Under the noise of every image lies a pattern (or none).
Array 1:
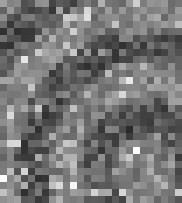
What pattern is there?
rings round one point
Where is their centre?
bottom right
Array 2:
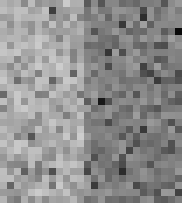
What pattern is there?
a sharp edge
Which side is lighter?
left
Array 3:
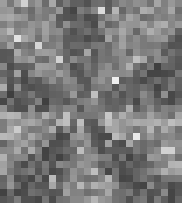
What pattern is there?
spokes from one point
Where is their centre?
centre
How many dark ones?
5
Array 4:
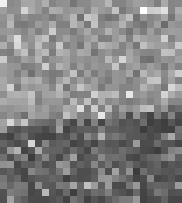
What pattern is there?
a sharp edge
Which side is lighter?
top
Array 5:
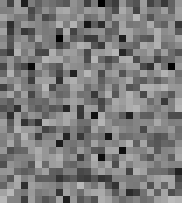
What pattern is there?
only noise
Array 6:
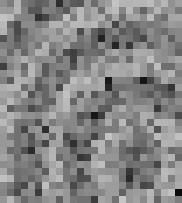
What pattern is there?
rings round one point
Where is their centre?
bottom right
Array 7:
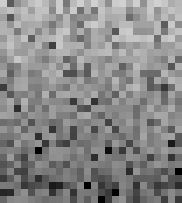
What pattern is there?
a smooth slope
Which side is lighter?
top
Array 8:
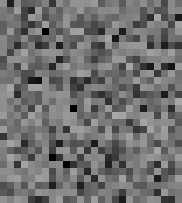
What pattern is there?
only noise
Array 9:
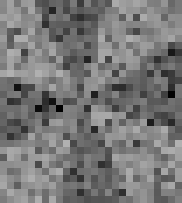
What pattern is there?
spokes from one point
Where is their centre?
centre
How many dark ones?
4
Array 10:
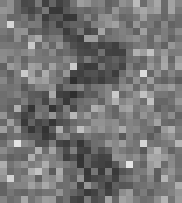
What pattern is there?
a wavy band
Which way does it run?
top to bottom
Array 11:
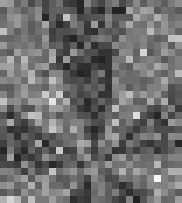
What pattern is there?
spokes from one point
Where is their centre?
bottom middle
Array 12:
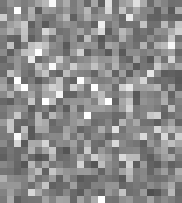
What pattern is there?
only noise
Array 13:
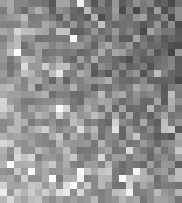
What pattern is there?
a smooth slope
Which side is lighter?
bottom left
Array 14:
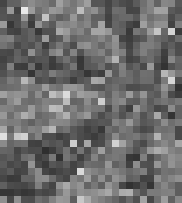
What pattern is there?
spokes from one point
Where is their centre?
middle right
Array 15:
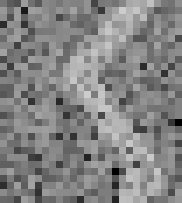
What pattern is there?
a wavy band
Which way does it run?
top to bottom
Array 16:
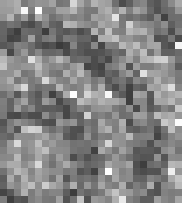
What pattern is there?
rings round one point
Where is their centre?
bottom left
